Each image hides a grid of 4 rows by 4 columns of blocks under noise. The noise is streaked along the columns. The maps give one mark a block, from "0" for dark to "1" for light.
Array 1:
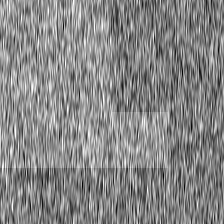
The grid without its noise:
1100
1100
1110
0000
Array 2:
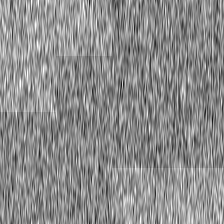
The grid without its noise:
1100
1000
0000
0011
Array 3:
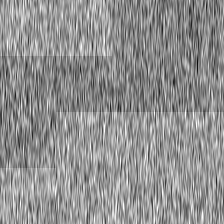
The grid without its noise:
1100
0000
0111
1111
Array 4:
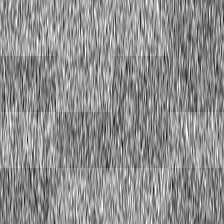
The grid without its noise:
1110
0100
1001
0110
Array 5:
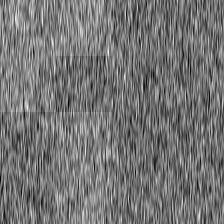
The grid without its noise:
1100
1000
0100
0100
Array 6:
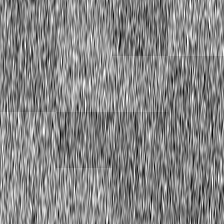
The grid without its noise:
0101
0110
1000
1100
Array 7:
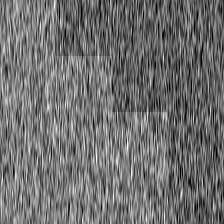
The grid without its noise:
1000
1100
1110
1110
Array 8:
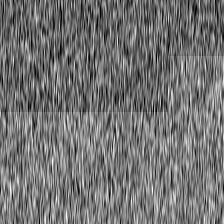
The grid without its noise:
0000
0001
1111
1111
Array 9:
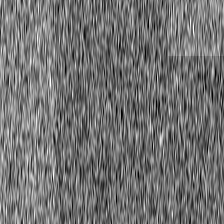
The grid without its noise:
1001
1000
1000
1000
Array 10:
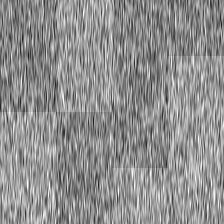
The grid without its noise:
0100
0101
1001
1011
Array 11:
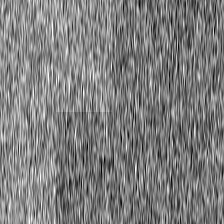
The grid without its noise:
1100
1100
1000
1000
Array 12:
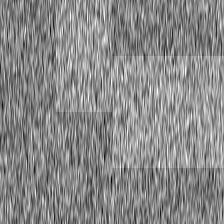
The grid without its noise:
0100
0111
0011
0000
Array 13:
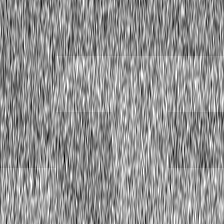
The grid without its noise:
0000
0111
0010
1011
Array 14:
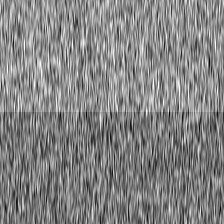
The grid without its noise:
1111
1111
0000
0000
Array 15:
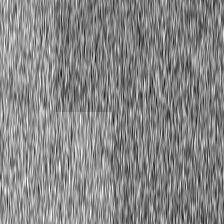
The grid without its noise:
1000
1000
1100
1100
